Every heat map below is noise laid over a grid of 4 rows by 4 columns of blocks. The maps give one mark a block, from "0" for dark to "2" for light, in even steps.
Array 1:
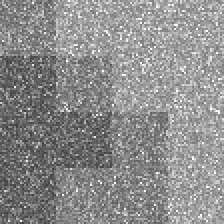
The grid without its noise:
1 2 2 2
0 1 2 2
0 0 1 2
0 1 1 2
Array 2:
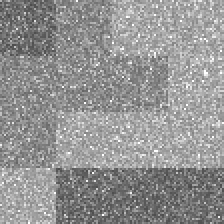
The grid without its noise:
0 1 2 2
1 1 1 2
1 2 2 2
2 0 0 0
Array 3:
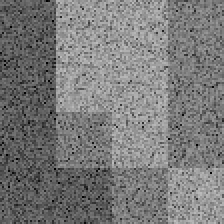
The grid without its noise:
0 2 2 1
0 2 2 1
0 1 2 1
0 0 1 2
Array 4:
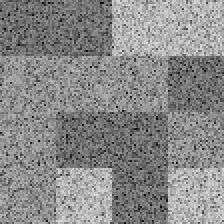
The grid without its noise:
0 0 2 2
1 1 1 0
1 0 0 1
1 2 0 2
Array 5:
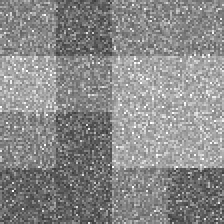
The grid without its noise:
1 0 1 1
2 1 2 2
1 0 2 2
0 0 1 0
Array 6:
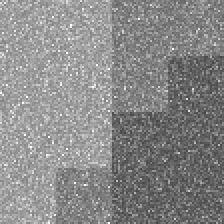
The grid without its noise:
2 2 1 1
2 2 1 0
2 2 0 0
2 1 0 0
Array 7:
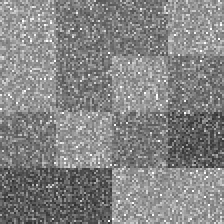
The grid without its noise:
2 1 1 2
2 1 2 1
1 2 1 0
0 0 2 2
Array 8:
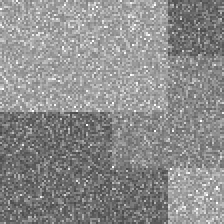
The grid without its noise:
2 2 2 0
2 2 2 1
0 0 1 1
0 0 0 2
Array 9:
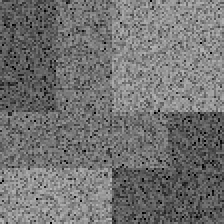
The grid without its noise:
0 1 2 2
0 1 2 2
1 1 1 0
2 2 0 0
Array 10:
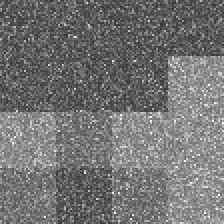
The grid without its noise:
0 0 0 0
0 0 0 2
2 1 2 2
1 0 1 2
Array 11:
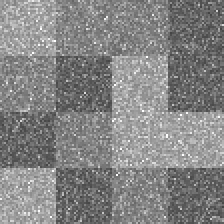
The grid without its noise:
2 1 1 0
1 0 2 0
0 1 2 2
2 0 1 0
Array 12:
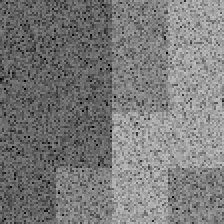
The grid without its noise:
0 0 1 2
0 0 1 2
0 0 2 2
0 1 2 1
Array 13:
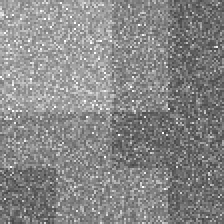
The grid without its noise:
2 2 1 0
2 2 1 0
1 1 0 0
0 1 1 0
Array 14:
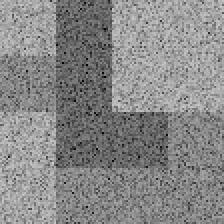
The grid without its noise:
2 0 2 2
1 0 2 2
2 0 0 1
2 1 1 1
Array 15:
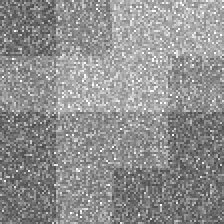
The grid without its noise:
0 1 2 2
1 2 2 1
0 1 1 0
0 1 0 0
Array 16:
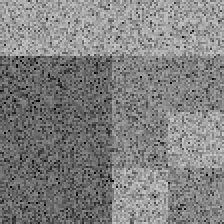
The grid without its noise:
2 2 2 2
0 0 1 1
0 0 1 2
0 0 2 1
